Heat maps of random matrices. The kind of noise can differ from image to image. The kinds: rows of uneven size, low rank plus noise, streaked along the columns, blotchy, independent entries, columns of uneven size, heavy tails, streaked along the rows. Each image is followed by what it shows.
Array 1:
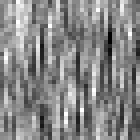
streaked along the columns
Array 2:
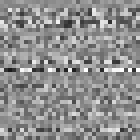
rows of uneven size
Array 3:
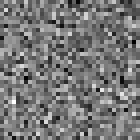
independent entries
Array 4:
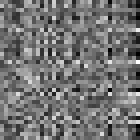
low rank plus noise
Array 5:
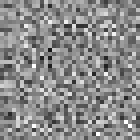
low rank plus noise
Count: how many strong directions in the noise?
three or four
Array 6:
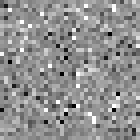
heavy tails
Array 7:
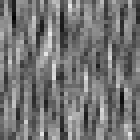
streaked along the columns
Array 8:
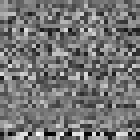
rows of uneven size
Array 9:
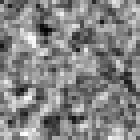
blotchy
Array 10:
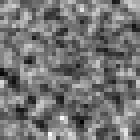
blotchy
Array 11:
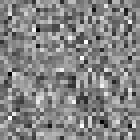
low rank plus noise
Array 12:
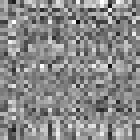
low rank plus noise
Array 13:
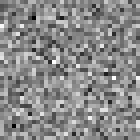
independent entries
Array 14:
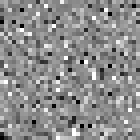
heavy tails
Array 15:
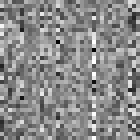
columns of uneven size
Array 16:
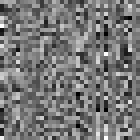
columns of uneven size
